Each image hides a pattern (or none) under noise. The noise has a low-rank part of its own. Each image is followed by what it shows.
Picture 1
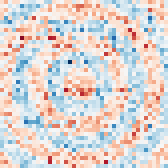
rings round one point
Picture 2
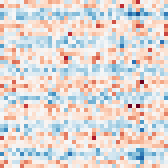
horizontal stripes
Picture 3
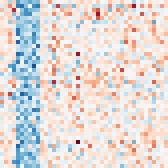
one vertical stripe
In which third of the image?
left
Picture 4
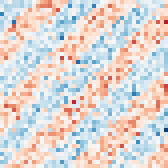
diagonal stripes
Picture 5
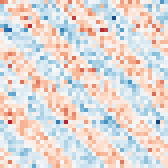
diagonal stripes
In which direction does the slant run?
top left to bottom right
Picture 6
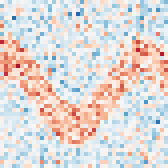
a wavy band
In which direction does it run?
left to right
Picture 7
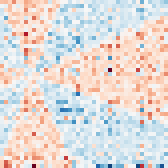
spokes from one point
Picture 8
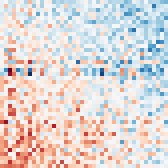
a smooth slope
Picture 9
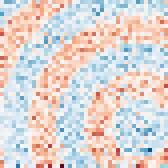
rings round one point
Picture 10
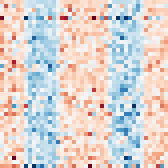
vertical stripes
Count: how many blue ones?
2
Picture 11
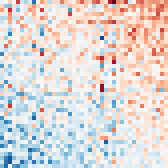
a smooth slope
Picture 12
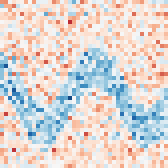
a wavy band
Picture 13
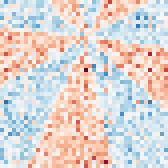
spokes from one point
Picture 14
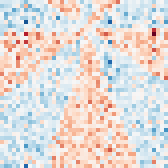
spokes from one point
